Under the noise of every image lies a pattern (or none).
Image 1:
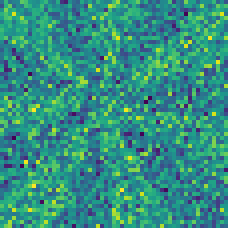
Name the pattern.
spokes from one point
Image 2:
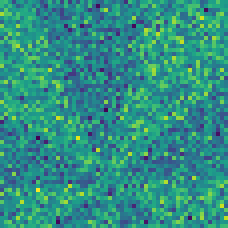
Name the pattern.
spokes from one point
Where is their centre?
bottom middle
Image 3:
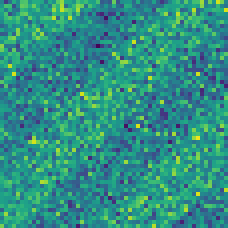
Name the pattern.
diagonal stripes
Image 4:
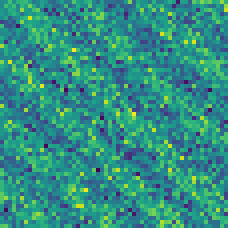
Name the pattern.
diagonal stripes
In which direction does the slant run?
top left to bottom right
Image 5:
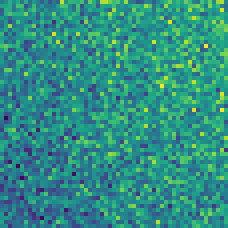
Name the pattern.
a smooth slope
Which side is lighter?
top right
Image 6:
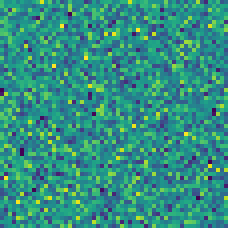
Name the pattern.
only noise
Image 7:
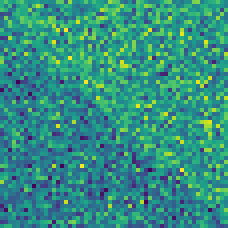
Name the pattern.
a sharp edge
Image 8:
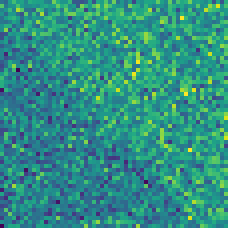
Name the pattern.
a sharp edge
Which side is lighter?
top right
